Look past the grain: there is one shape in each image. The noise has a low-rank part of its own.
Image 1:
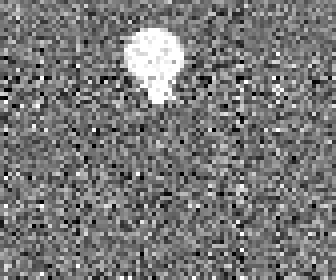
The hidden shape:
light bulb
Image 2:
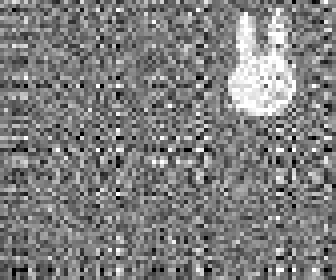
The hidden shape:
rabbit's head
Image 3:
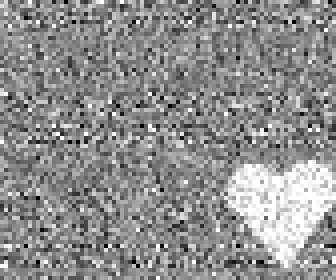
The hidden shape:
heart
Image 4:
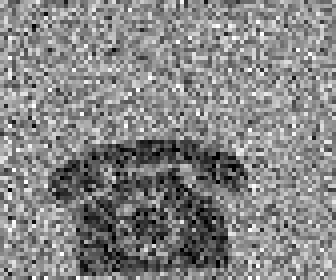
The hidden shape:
telephone
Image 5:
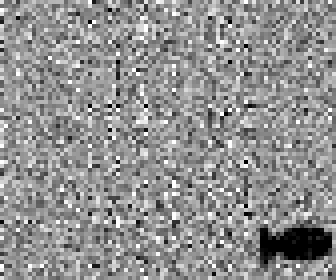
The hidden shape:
fish
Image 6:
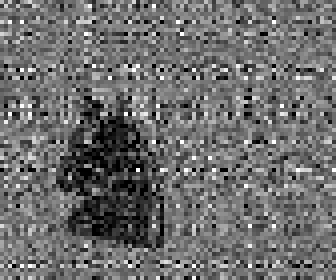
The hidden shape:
chess knight
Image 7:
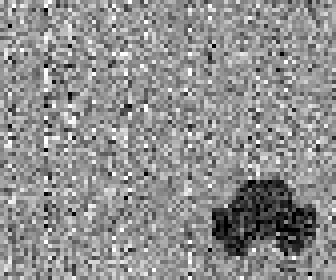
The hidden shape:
car
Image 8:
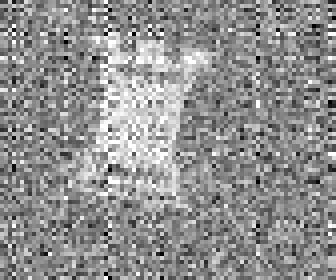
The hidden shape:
chess rook
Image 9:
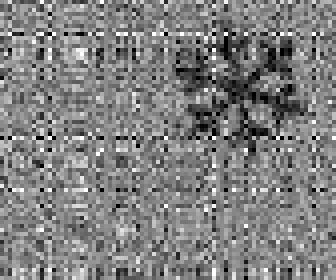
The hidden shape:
snowflake
